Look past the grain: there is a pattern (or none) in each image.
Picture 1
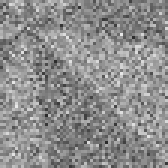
spokes from one point
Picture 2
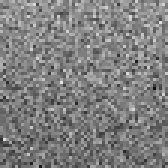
a smooth slope
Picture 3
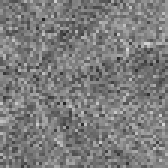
spokes from one point
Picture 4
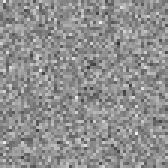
only noise
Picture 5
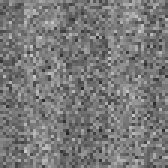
vertical stripes
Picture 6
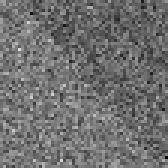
a sharp edge
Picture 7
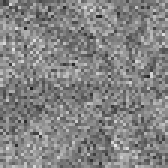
spokes from one point
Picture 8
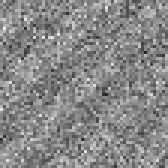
diagonal stripes
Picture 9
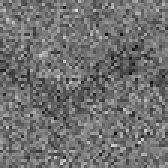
a wavy band
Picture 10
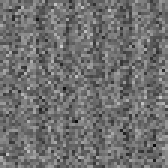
vertical stripes
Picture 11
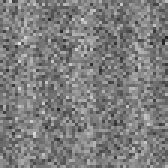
vertical stripes
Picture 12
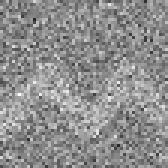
a wavy band
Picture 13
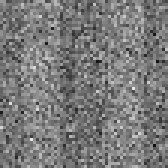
vertical stripes
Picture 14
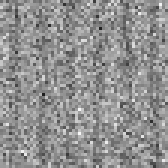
vertical stripes
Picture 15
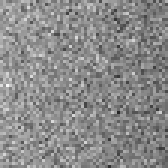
a smooth slope
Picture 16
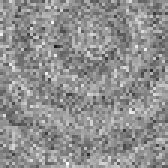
rings round one point
